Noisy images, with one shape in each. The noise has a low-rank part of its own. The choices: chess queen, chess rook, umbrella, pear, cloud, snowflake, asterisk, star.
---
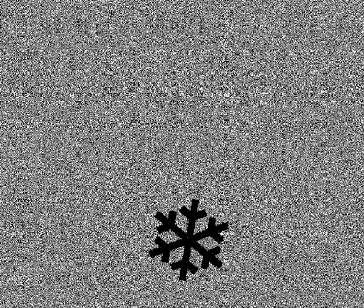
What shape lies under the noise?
snowflake
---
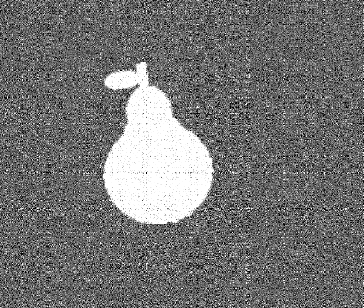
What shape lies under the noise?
pear
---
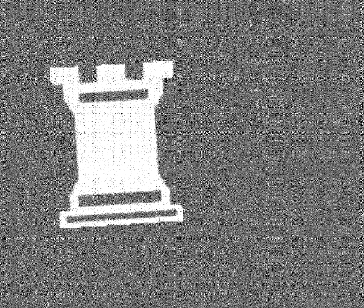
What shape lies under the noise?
chess rook
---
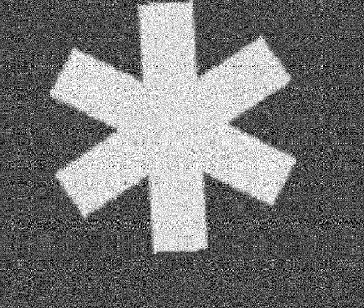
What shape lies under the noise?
asterisk
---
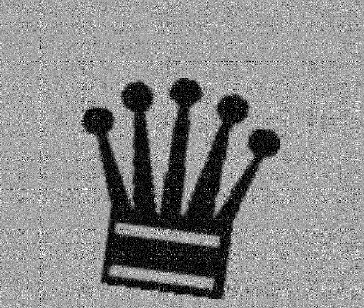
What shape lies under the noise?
chess queen
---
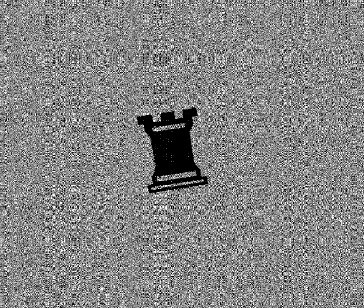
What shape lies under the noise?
chess rook
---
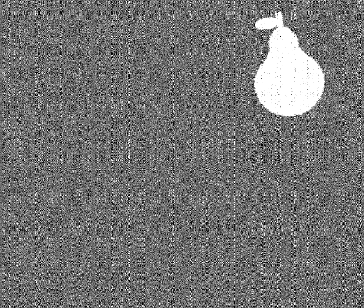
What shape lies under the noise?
pear
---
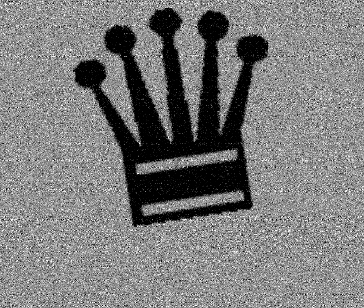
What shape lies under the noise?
chess queen
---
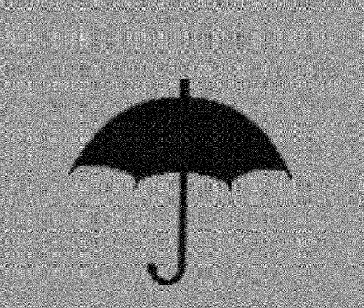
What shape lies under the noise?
umbrella
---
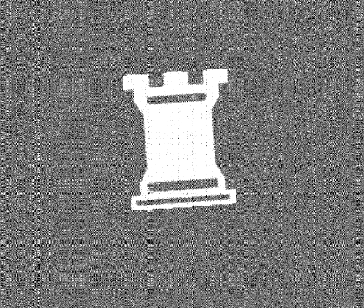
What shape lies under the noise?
chess rook
